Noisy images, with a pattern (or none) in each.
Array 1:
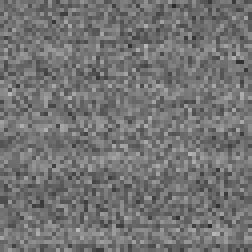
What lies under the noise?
bands of rows
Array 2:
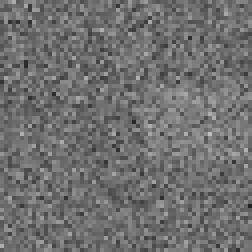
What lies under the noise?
one block
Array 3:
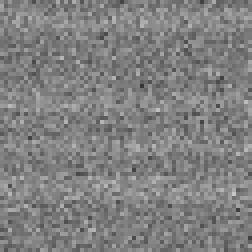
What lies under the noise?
bands of rows
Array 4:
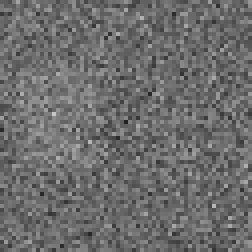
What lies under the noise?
one block
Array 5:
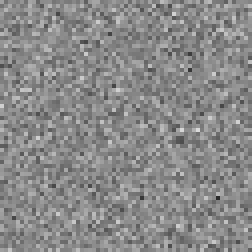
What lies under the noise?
only noise
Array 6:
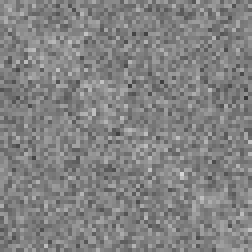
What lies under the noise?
blocks along the diagonal
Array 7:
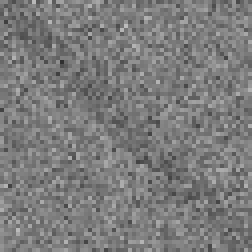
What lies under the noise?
a diagonal band
